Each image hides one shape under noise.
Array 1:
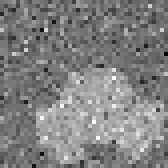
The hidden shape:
car
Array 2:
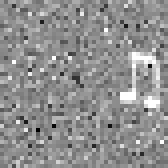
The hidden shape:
pair of musical notes
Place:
middle right
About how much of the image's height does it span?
a third
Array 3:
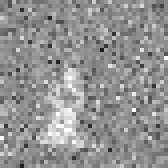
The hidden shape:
chess bishop
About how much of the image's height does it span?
half
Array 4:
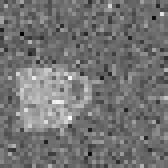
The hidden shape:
cup
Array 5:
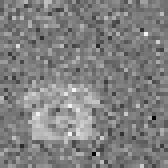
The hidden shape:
telephone
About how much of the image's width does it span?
half
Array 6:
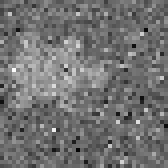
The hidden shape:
turtle
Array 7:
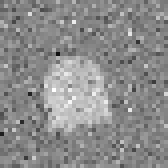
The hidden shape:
ghost
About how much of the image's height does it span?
half
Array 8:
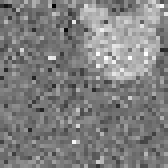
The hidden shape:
bear's head
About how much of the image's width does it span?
half
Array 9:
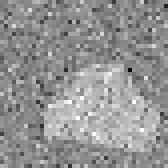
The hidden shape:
cloud
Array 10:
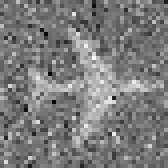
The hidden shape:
airplane
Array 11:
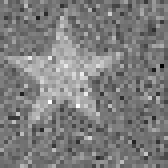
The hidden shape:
star
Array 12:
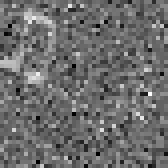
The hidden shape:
pair of musical notes
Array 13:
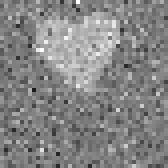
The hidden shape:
heart
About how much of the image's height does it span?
half
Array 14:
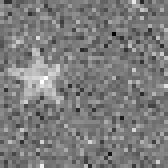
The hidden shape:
star
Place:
middle left
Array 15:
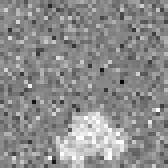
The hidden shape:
car
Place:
bottom middle
